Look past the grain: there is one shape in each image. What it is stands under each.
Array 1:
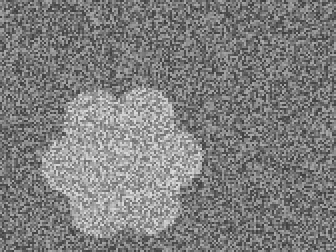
flower
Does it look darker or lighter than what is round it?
lighter
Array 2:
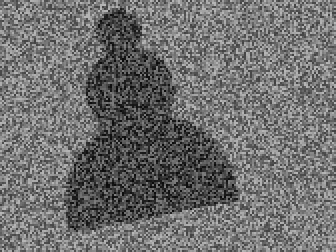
chess pawn
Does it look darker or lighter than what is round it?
darker
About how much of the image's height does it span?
nearly all
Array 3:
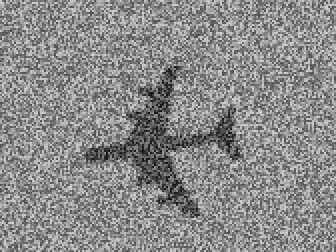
airplane
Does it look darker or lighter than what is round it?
darker
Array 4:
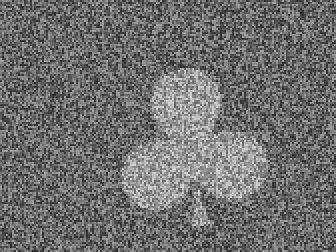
club
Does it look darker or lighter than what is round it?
lighter
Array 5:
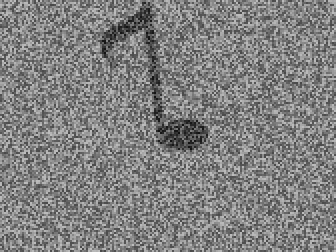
musical note
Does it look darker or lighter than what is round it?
darker
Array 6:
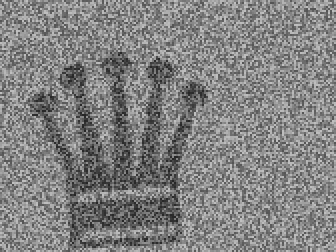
chess queen
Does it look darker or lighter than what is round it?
darker
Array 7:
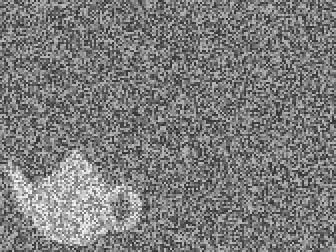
teapot
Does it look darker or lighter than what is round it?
lighter
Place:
bottom left
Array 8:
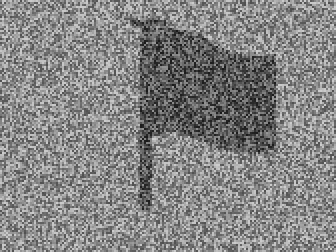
flag
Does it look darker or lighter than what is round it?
darker
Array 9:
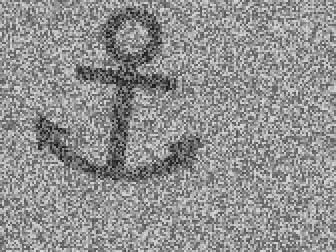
anchor
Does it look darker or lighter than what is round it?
darker
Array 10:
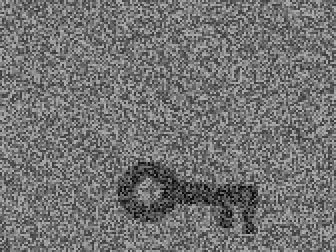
key
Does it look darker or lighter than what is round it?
darker
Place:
bottom middle
